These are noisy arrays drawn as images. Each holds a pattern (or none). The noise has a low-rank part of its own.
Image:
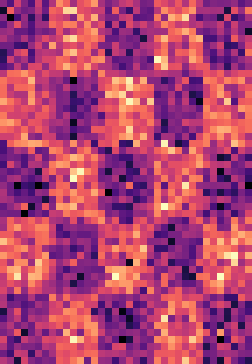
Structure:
a checkerboard
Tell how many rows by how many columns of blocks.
5 by 5
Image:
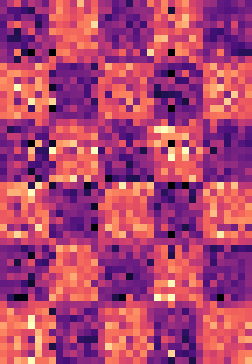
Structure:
a checkerboard
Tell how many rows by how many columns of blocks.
6 by 5
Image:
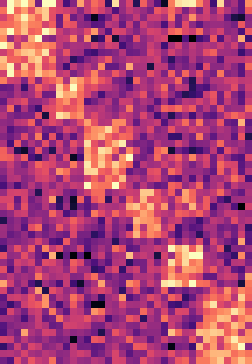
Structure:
blocks along the diagonal
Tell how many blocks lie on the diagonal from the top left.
6
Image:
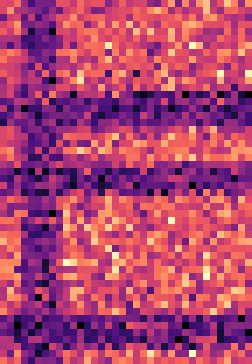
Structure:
bands of rows crossing bands of columns
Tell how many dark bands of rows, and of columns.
3 and 1
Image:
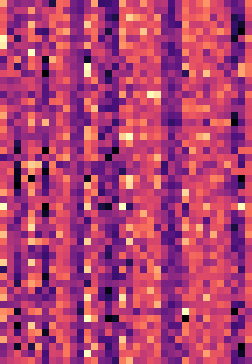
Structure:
bands of columns
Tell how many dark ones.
6
